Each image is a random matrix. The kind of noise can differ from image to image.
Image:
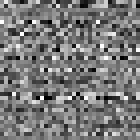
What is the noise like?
rows of uneven size
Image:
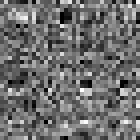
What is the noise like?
low rank plus noise
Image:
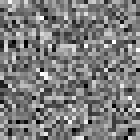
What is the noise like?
low rank plus noise
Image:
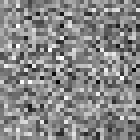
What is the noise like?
low rank plus noise
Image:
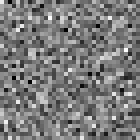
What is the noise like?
independent entries
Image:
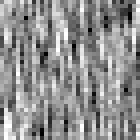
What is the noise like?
streaked along the columns
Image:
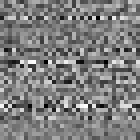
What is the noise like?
rows of uneven size
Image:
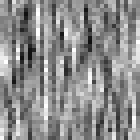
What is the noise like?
streaked along the columns
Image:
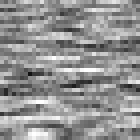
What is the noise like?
streaked along the rows
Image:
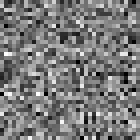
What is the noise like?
low rank plus noise
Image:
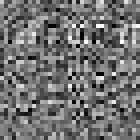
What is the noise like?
low rank plus noise
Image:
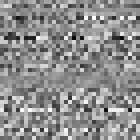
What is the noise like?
rows of uneven size
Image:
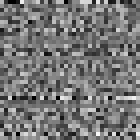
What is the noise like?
rows of uneven size
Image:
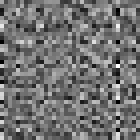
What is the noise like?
low rank plus noise
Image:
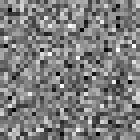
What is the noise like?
independent entries
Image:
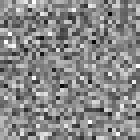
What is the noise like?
independent entries
